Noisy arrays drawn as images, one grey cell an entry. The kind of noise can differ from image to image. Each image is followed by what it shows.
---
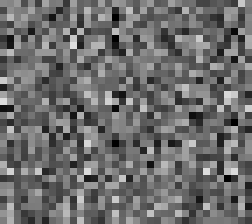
low rank plus noise
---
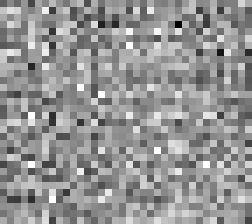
low rank plus noise
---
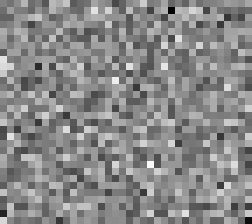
low rank plus noise
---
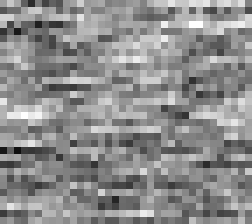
streaked along the rows
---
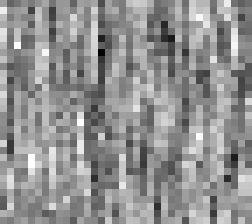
streaked along the columns
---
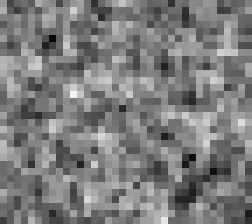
blotchy
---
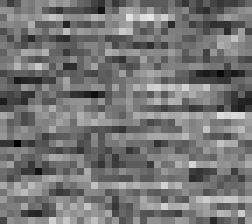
streaked along the rows
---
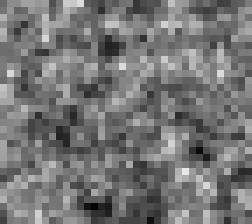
blotchy
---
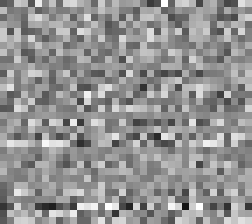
rows of uneven size
